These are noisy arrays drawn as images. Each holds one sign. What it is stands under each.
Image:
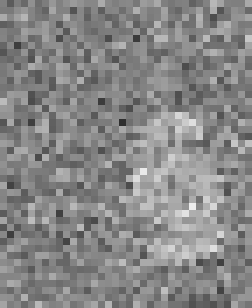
light section sign
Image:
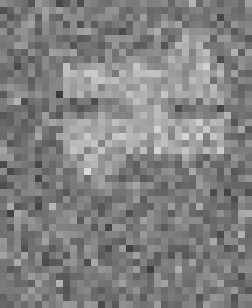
light not-equal sign
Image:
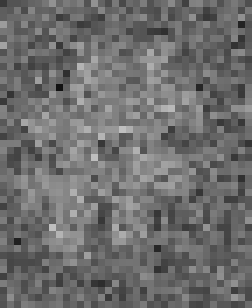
light hash sign
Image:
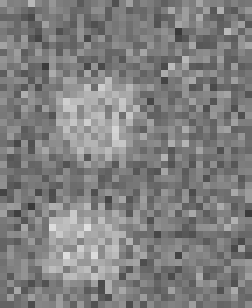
light colon
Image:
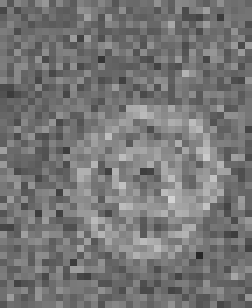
light at sign
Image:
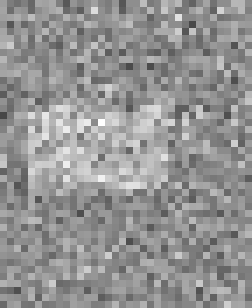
light approximately sign
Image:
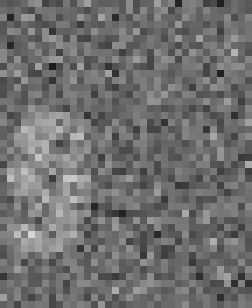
light section sign
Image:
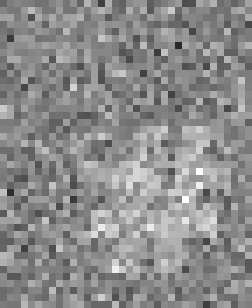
light hash sign
